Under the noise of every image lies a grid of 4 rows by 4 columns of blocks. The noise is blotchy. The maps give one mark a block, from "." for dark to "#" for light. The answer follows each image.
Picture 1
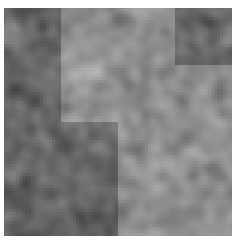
. # # .
. # # #
. . # #
. . # #
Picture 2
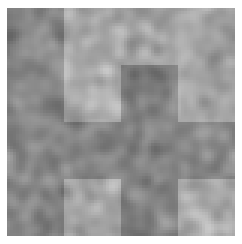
. # # #
. # . #
. . . .
. # . #
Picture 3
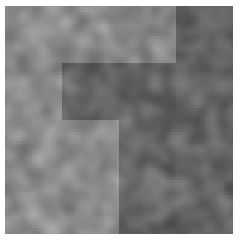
# # # .
# . . .
# # . .
# # . .
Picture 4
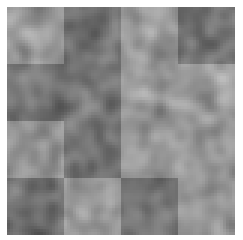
# . # .
. . # #
# . # #
. # . #
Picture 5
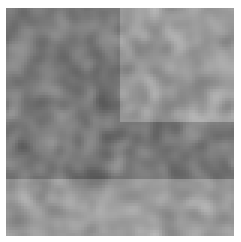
. . # #
. . # #
. . . .
# # # #
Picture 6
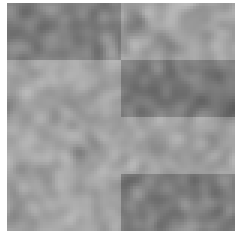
. . # #
# # . .
# # # #
# # . .
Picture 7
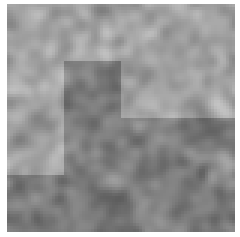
# # # #
# . # #
# . . .
. . . .
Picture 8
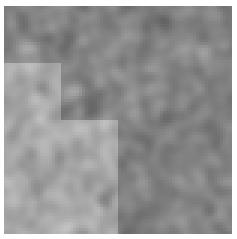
. . . .
# . . .
# # . .
# # . .
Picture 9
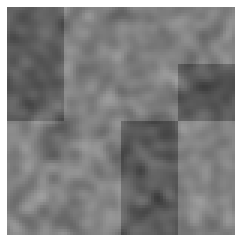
. # # #
. # # .
# # . #
# # . #
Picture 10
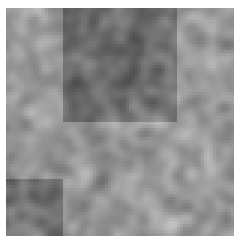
# . . #
# . . #
# # # #
. # # #
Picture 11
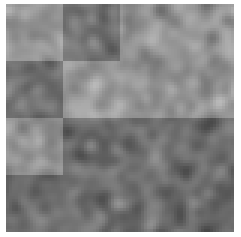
# . # #
. # # #
# . . .
. . . .
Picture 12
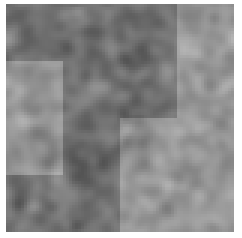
. . . #
# . . #
# . # #
. . # #
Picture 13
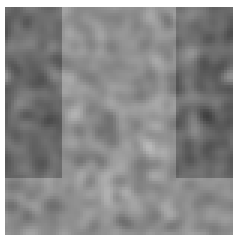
. # # .
. # # .
. # # .
# # # #
